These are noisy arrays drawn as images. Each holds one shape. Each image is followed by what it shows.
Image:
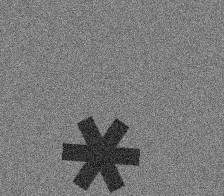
asterisk
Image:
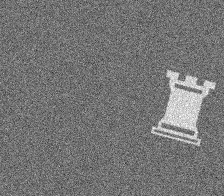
chess rook
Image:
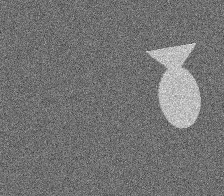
fish
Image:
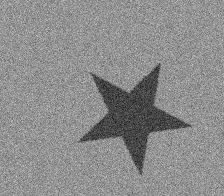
star
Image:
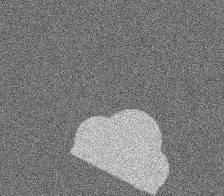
cloud
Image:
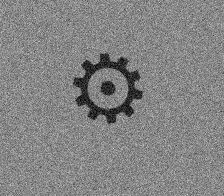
gear
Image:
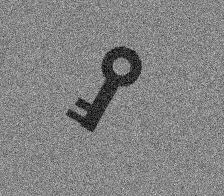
key
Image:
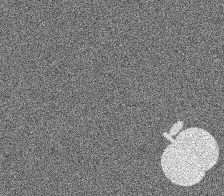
apple
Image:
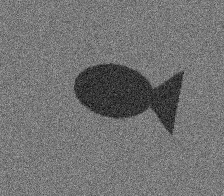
fish
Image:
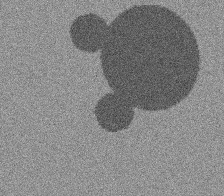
bear's head
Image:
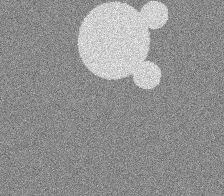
bear's head
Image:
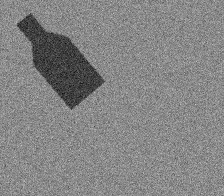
bottle
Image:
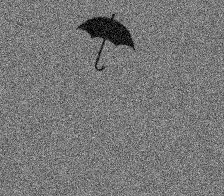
umbrella
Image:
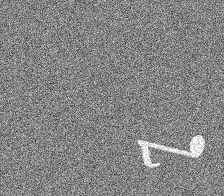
musical note
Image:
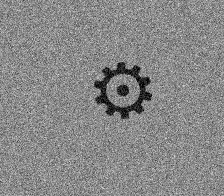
gear
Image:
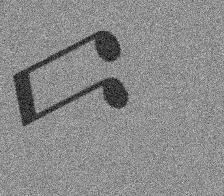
pair of musical notes
